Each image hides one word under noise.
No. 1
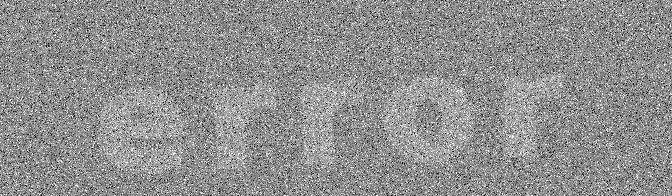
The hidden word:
error
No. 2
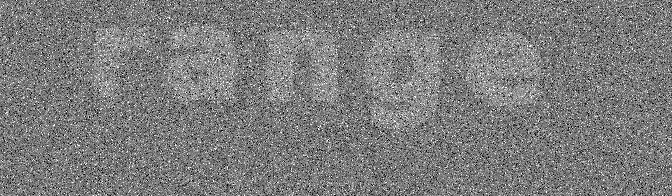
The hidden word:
range
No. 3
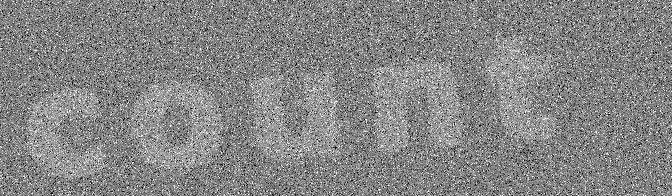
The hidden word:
count
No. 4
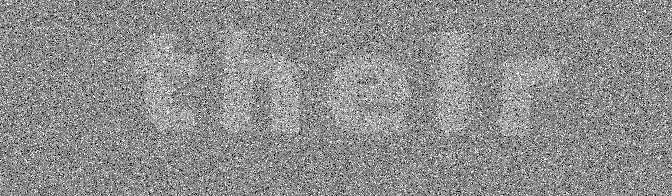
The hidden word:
their
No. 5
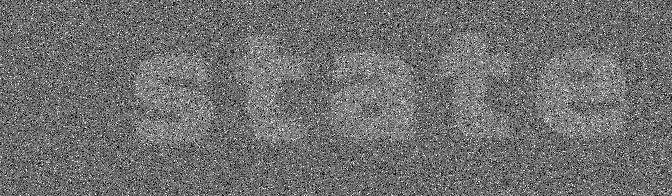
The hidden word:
state
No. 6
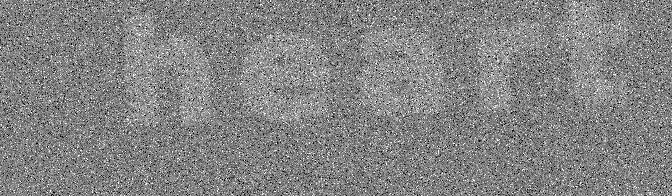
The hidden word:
heart
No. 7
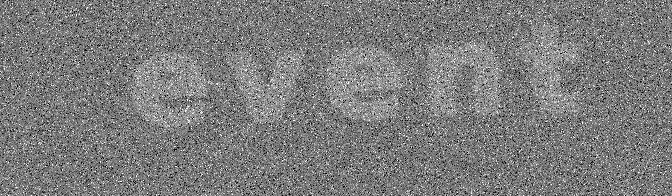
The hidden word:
event
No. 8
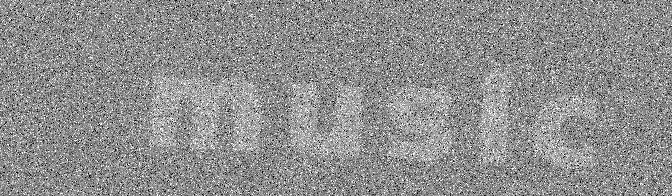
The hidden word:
music
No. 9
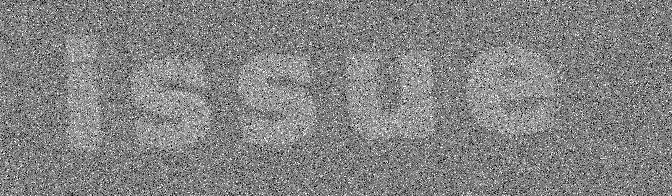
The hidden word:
issue
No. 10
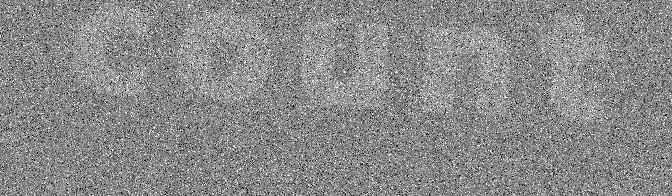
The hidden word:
count
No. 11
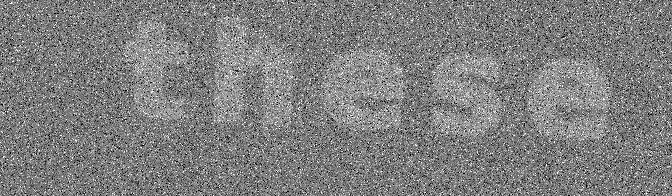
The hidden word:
these
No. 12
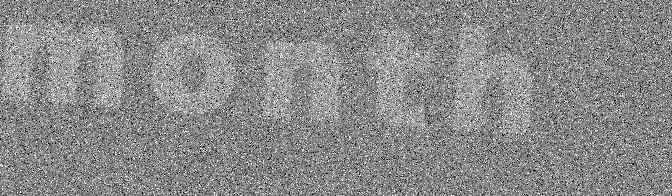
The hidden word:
month
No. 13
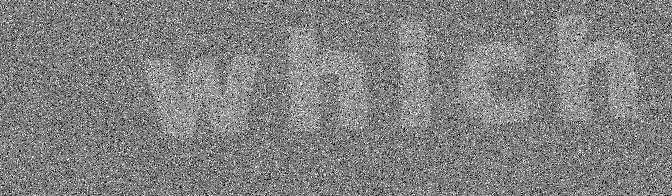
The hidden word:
which
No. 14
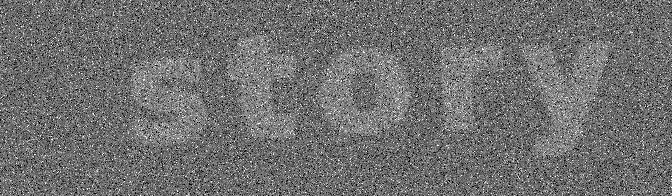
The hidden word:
story
